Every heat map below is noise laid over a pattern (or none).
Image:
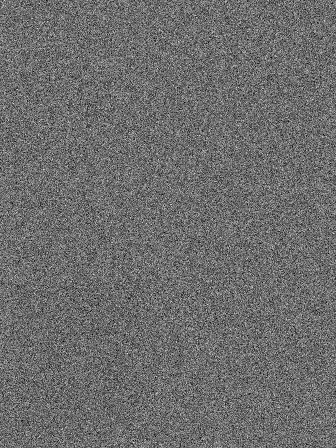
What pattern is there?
one block
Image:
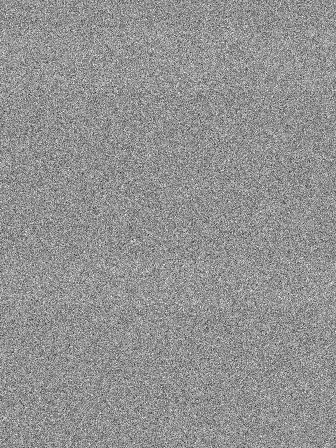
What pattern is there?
bands of rows
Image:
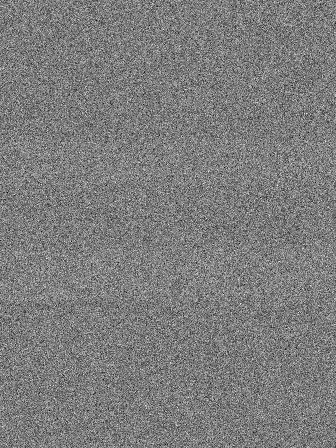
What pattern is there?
bands of rows
